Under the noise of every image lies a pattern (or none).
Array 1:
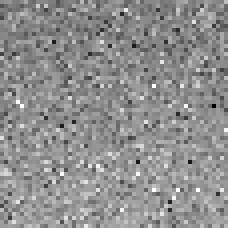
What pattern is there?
a smooth slope
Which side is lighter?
bottom
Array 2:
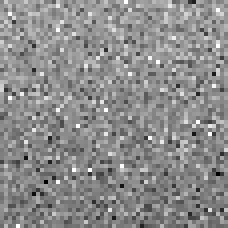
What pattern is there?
a smooth slope
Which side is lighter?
top
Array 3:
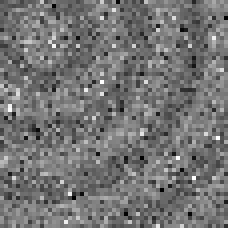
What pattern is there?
rings round one point
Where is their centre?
top left
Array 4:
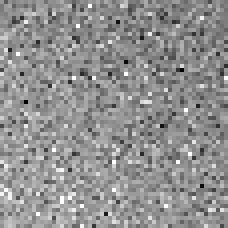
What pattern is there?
a smooth slope
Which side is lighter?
bottom left
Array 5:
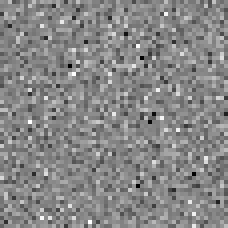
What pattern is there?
only noise
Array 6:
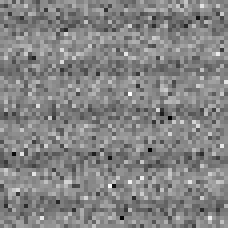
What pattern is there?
horizontal stripes
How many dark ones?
5
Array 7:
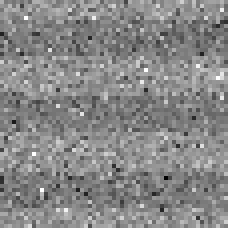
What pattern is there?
horizontal stripes
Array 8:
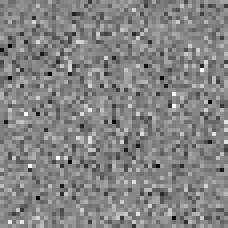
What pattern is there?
only noise
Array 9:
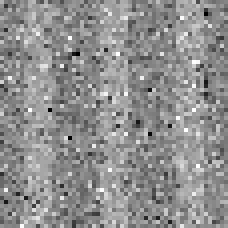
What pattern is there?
vertical stripes
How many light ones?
3
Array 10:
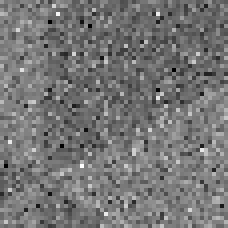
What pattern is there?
spokes from one point
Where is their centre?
bottom left
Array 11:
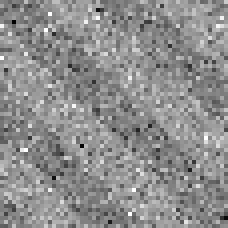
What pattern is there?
diagonal stripes
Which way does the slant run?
top left to bottom right
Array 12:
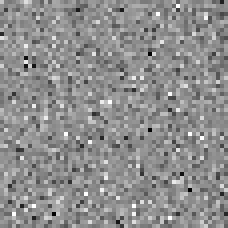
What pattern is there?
only noise
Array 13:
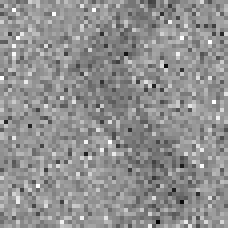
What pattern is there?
a wavy band
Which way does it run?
top to bottom
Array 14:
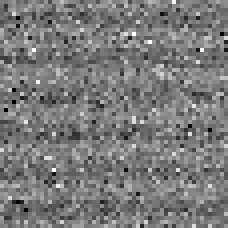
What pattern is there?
horizontal stripes
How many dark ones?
6
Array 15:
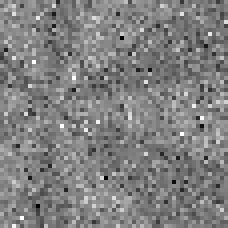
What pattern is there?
spokes from one point
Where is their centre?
middle left
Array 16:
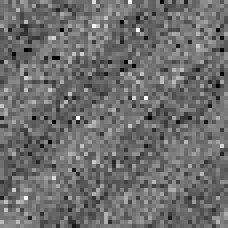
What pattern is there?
diagonal stripes
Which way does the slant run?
bottom left to top right
